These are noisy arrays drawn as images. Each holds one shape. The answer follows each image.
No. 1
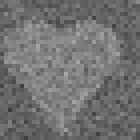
heart
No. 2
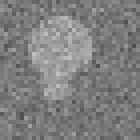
light bulb
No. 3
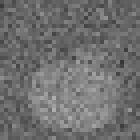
apple
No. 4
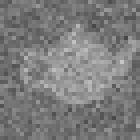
teapot
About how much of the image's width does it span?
nearly all
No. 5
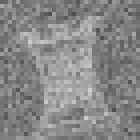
chess rook
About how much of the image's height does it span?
nearly all
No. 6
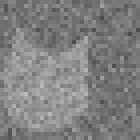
cat's head
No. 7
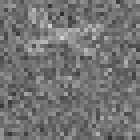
pair of scissors
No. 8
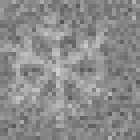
snowflake
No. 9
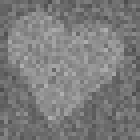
heart
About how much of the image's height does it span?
nearly all
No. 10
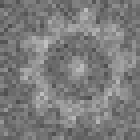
gear
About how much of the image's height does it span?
nearly all
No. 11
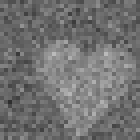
heart
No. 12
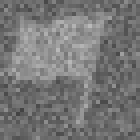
flag
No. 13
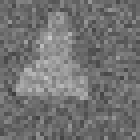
chess pawn
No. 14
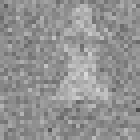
chess bishop
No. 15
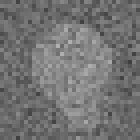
light bulb
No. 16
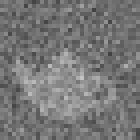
teapot
